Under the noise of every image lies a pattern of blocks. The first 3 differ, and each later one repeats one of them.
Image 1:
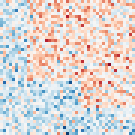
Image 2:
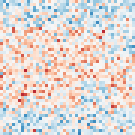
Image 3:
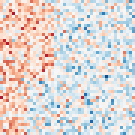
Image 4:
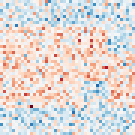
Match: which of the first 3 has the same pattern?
2
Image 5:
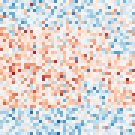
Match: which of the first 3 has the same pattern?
2
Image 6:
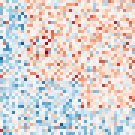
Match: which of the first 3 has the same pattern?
1
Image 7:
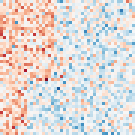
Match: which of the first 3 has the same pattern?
3
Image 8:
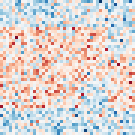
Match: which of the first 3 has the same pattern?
2
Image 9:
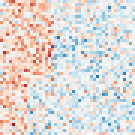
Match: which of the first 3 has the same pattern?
3
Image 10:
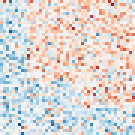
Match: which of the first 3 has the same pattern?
1
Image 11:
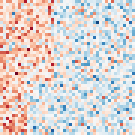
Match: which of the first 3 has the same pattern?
3
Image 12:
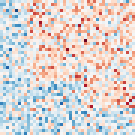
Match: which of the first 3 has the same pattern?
1
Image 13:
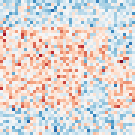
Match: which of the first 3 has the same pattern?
2
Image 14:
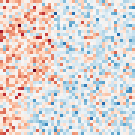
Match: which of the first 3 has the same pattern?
3
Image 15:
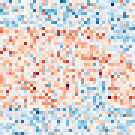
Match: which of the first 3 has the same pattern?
2
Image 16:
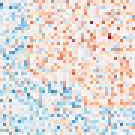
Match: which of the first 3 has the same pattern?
1
